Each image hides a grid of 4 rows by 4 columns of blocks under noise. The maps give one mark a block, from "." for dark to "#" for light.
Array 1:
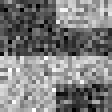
..##
....
####
##..
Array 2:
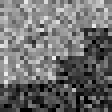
####
###.
##..
....
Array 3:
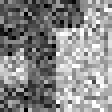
...#
..##
#.##
..##
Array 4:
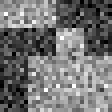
##..
..#.
.###
.###
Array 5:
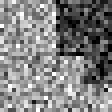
##..
##..
###.
####
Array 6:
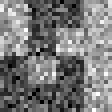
#..#
#.##
.#.#
...#
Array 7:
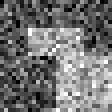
....
.##.
..##
..##
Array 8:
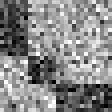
.###
.###
#.##
##..
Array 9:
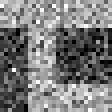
####
.#..
.#..
.###
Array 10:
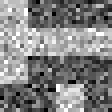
#...
####
#...
..#.
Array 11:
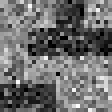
##.#
#...
####
..##
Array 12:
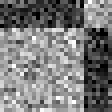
...#
###.
###.
###.
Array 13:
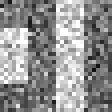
..#.
#.#.
#.#.
..#.
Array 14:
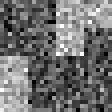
..##
..#.
#...
#...
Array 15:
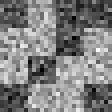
.#..
##.#
#.##
.##.
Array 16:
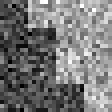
.###
..##
..##
...#
